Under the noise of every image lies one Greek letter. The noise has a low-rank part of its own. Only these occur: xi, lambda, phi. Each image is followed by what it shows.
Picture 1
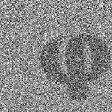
phi
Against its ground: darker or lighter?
darker
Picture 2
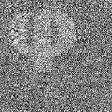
phi
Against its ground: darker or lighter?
lighter
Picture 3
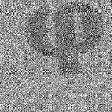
phi
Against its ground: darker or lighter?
darker
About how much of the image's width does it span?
two thirds
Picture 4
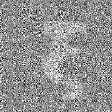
xi
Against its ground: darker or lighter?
lighter
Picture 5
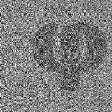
phi
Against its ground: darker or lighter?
darker
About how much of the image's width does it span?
two thirds
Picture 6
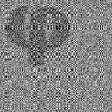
phi
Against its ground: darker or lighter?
darker
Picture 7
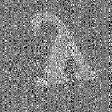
lambda
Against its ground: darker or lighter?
lighter
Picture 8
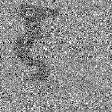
xi
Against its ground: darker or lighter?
darker
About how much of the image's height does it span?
two thirds
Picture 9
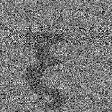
xi
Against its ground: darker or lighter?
darker
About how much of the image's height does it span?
two thirds
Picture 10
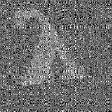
lambda
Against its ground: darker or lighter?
lighter
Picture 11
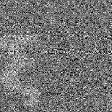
xi
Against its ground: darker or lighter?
lighter
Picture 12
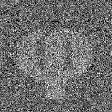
phi
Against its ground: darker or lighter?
lighter
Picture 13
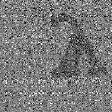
lambda
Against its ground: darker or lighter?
darker
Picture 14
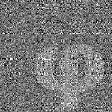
phi
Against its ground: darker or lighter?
lighter
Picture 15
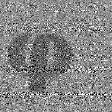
phi
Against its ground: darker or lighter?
darker
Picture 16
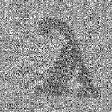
lambda
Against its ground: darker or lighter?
darker
